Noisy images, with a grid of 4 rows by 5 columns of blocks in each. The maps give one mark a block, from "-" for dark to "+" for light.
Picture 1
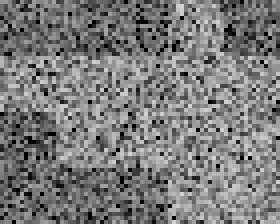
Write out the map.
- - - + -
+ + + + +
- + + + +
- - - + +
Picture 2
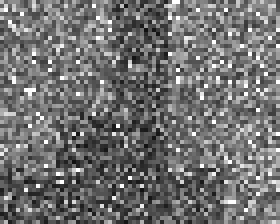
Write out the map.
+ + - + +
+ + - + +
+ - - + +
- - - - +
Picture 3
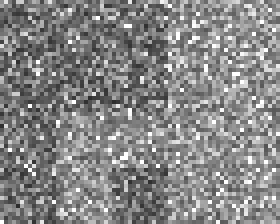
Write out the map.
- - - + +
- - - + +
- + + + +
- + - + +
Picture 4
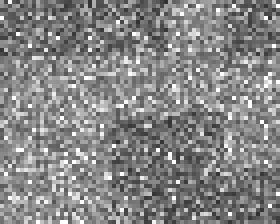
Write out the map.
- - - + -
+ + + + +
+ + - - +
+ + - - -
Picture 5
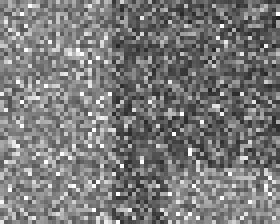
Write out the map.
+ + - - -
+ + - - -
+ + - - -
+ + - + +
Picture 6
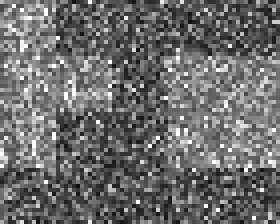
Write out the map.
+ - - - -
+ + - + +
+ - - + +
- - - - -
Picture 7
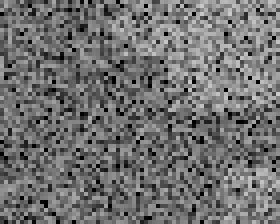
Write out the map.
- - + + +
- - - + +
- - - - -
- - - - +
